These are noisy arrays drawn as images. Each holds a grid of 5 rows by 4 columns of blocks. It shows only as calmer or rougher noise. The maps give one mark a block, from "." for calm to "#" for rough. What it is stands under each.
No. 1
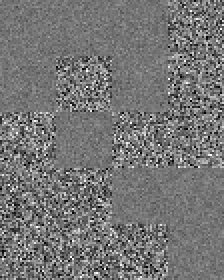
. . . #
. # . #
# . # #
# # . .
# # # .
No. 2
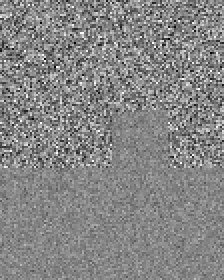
# # # #
# # # #
# # . #
. . . .
. . . .
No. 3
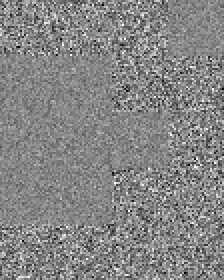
# # # .
. . # #
. . . #
. . # #
# # # #
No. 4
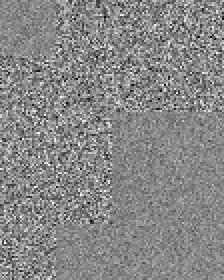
. # # #
# # # #
# # . .
# # . .
# . . .
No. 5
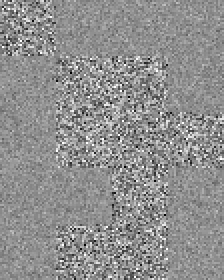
# . . .
. # # .
. # # #
. . # .
. # # .
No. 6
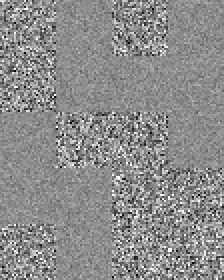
# . # .
# . . .
. # # .
. . # #
# . # #
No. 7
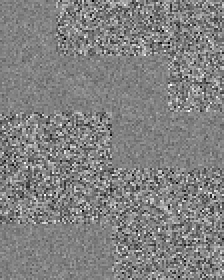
. # # #
. . . #
# # . .
# # # #
. . # #
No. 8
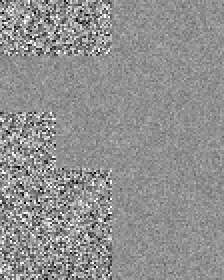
# # . .
. . . .
# . . .
# # . .
# # . .
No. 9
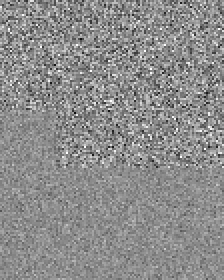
# # # #
# # # #
. # # #
. . . .
. . . .
